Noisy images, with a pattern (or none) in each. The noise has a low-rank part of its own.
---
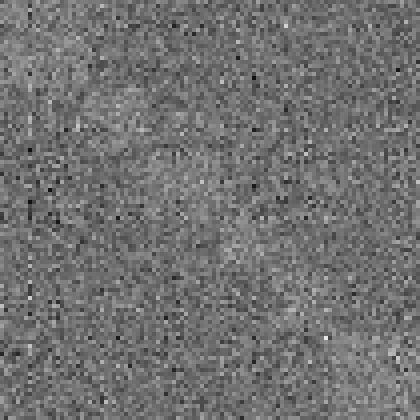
blocks along the diagonal
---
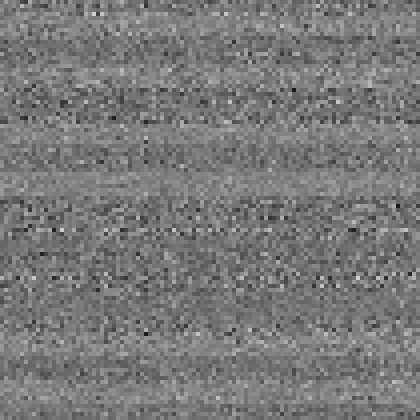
bands of rows
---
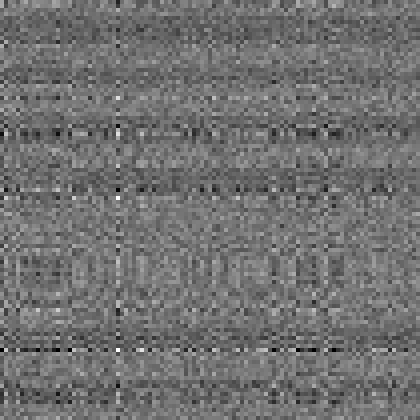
bands of rows
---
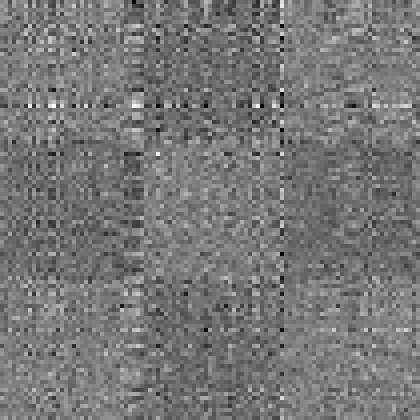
a checkerboard
